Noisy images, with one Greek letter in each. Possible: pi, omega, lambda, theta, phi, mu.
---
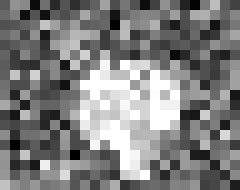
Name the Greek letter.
phi
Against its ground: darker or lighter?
lighter
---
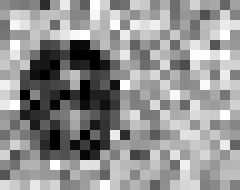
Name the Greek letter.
theta
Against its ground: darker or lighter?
darker
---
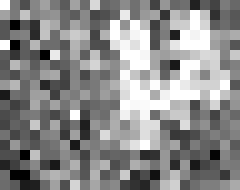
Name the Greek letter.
mu
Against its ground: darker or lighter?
lighter
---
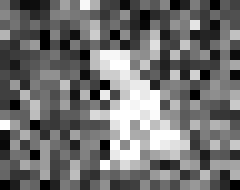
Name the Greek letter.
lambda
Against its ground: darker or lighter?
lighter
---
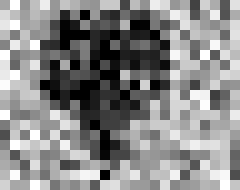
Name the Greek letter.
phi
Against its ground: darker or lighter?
darker
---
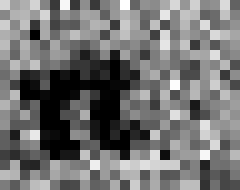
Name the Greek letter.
pi
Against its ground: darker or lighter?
darker
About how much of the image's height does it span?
half
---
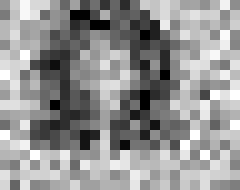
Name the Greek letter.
omega
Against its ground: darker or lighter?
darker
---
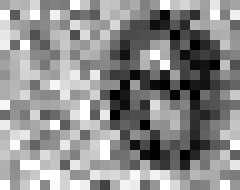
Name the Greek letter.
theta
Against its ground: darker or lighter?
darker
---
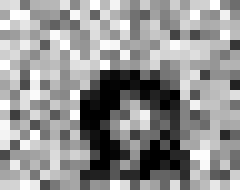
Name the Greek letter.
omega
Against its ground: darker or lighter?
darker
